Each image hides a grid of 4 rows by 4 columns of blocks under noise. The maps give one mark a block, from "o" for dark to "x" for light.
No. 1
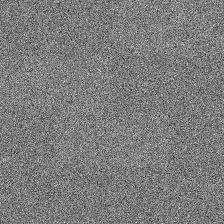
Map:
o o x x
x x o o
o x x o
o o o o
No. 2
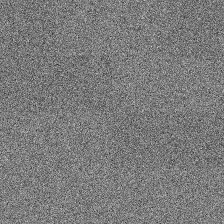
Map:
o x x o
o o x x
x x o o
x x x x
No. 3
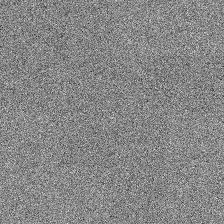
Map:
o o x x
o o o o
x o o x
x x o x
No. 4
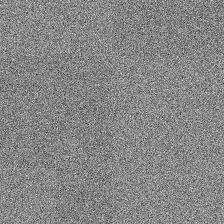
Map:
x x o o
o o x x
o o x x
x o x x
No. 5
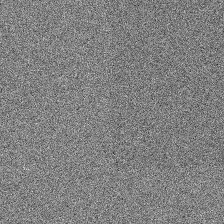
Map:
x x o o
x x o o
x x o o
x x x x
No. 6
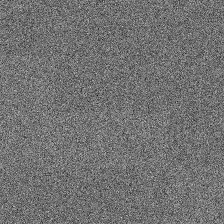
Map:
o o o o
x o o o
x x x o
o o o x
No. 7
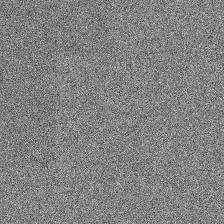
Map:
o o x x
o x x x
o x x x
x x x x
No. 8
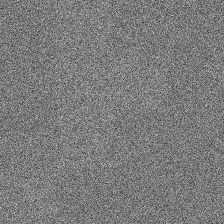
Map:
o x o o
o x x o
o x o o
x o o o
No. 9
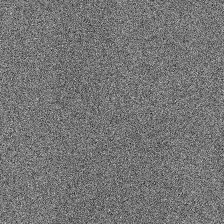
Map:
x o x x
x o x x
x o o x
x o o x
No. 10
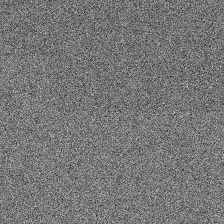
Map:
o o o o
x o o o
x x x x
x x x x
